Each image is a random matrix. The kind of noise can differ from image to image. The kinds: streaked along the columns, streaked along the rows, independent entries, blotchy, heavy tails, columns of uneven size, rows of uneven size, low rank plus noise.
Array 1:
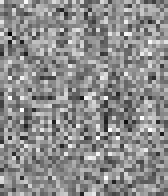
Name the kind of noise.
low rank plus noise
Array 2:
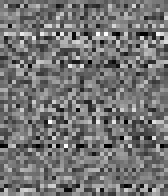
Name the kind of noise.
rows of uneven size
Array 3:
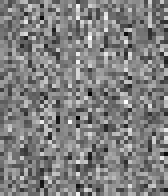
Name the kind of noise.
columns of uneven size
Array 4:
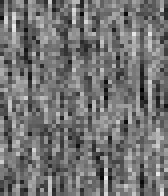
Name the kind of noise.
streaked along the columns
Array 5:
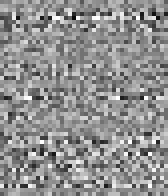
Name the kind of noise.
rows of uneven size
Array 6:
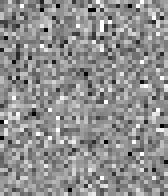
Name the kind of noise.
heavy tails
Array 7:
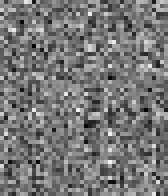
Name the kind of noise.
low rank plus noise
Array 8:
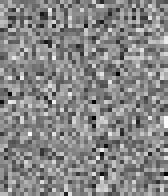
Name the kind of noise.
low rank plus noise
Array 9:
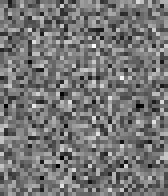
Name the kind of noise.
low rank plus noise
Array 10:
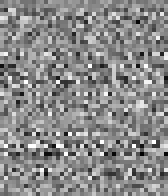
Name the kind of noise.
rows of uneven size
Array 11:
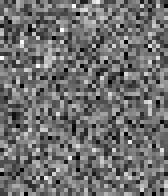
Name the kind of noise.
independent entries
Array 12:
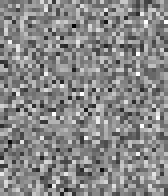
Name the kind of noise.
independent entries
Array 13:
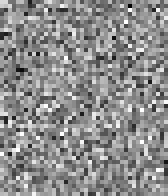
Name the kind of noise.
independent entries
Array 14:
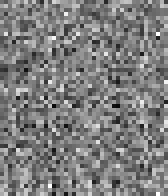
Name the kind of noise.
low rank plus noise
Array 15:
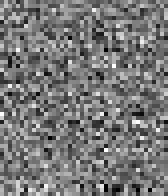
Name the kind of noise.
low rank plus noise
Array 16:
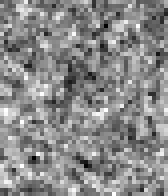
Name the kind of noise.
blotchy
